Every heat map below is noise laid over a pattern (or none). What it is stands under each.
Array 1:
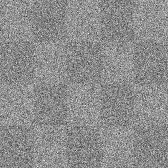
a checkerboard
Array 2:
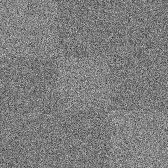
blocks along the diagonal
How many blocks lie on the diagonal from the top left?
3
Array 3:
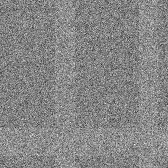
bands of rows crossing bands of columns
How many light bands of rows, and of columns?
1 and 2
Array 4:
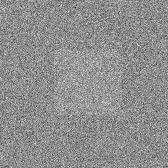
one block
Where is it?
centre
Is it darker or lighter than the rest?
lighter
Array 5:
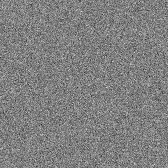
only noise
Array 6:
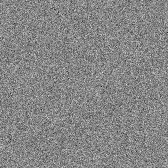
only noise
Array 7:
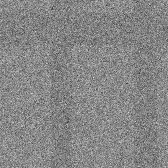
bands of rows crossing bands of columns
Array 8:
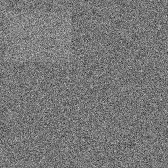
one block
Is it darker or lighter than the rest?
lighter
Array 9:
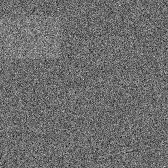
one block
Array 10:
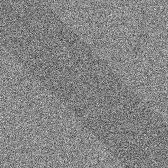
a diagonal band
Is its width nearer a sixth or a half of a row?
a half
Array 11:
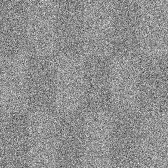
a checkerboard
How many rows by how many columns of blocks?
3 by 6
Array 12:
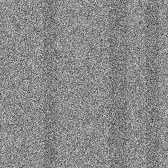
bands of columns
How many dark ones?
3
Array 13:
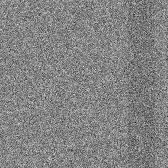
one band of columns
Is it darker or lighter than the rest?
darker
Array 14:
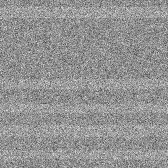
bands of rows
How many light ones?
5
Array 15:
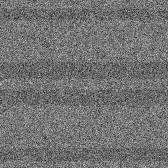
bands of rows
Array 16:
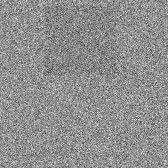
one block
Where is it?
top middle
